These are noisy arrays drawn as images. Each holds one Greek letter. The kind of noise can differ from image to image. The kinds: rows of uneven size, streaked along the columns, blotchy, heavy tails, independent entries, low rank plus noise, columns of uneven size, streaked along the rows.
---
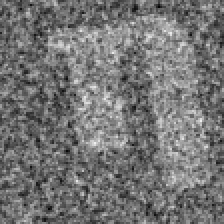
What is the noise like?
blotchy
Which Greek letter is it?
eta
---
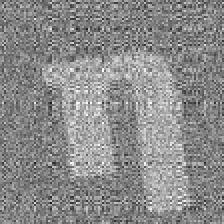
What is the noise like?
low rank plus noise
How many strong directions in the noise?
one
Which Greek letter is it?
eta
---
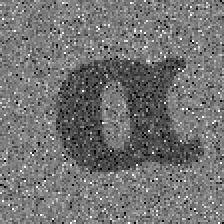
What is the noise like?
heavy tails
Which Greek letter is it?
alpha
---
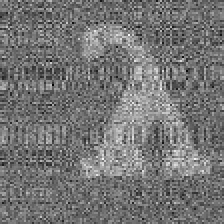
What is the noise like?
low rank plus noise
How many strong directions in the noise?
one
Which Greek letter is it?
lambda
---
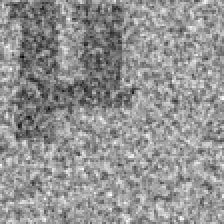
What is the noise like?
blotchy
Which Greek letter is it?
mu
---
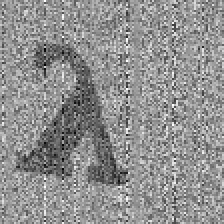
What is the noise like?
columns of uneven size
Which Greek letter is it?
lambda
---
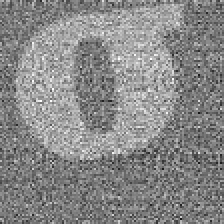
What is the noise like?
low rank plus noise
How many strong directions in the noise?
three or four
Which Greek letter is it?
sigma
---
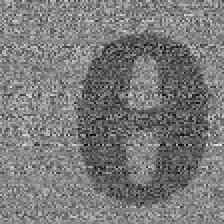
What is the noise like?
rows of uneven size
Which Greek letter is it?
theta
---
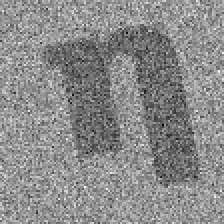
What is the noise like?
independent entries
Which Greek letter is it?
eta
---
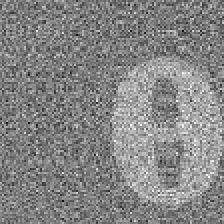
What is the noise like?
low rank plus noise
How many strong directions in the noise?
three or four
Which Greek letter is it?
theta
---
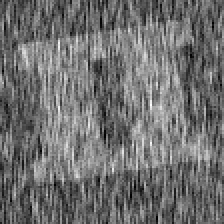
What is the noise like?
streaked along the columns
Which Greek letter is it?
pi
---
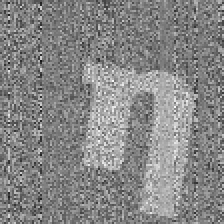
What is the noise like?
columns of uneven size
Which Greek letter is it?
eta
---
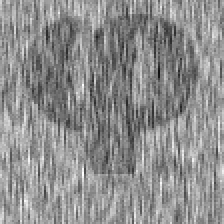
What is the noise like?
streaked along the columns
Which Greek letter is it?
phi
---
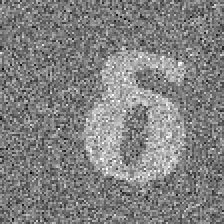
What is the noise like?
independent entries
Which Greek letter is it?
delta
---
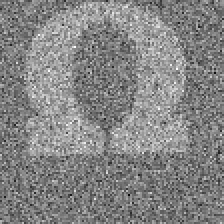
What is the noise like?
independent entries
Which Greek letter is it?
omega
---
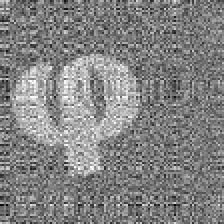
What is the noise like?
low rank plus noise
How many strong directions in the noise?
one
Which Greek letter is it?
phi
